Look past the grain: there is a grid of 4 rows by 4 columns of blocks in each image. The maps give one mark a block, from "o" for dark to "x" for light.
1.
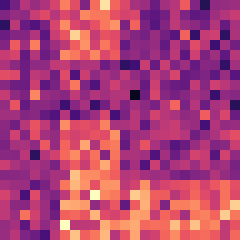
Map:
o x o o
o o o o
o x o o
o x x x
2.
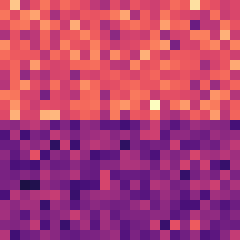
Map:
x x x x
x x x x
o o o o
o o o o
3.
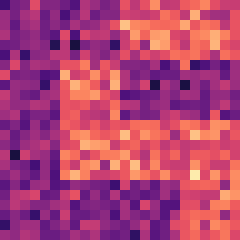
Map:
o o x x
o x o o
o x x x
o o o x
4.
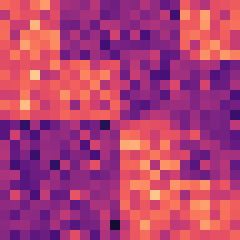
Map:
x o o x
x x o o
o o x o
o o x x
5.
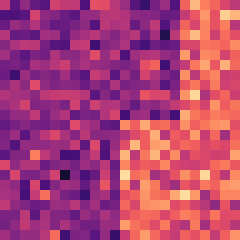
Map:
o o o x
o o o x
o o x x
o o x x
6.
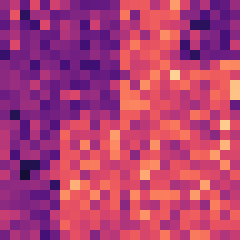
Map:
o o x o
o o x x
o x x x
o x x x
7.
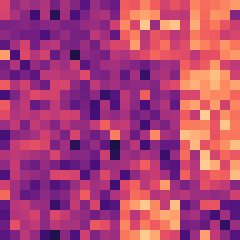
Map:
o o x x
o o o x
o o o x
o o x o
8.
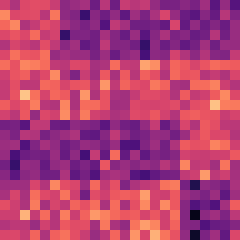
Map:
x o o o
x x x x
o o o x
x x x o
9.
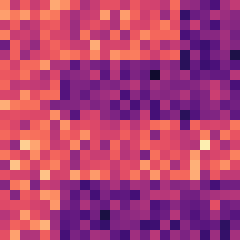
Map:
x x x o
x o o o
x x x x
x o o o
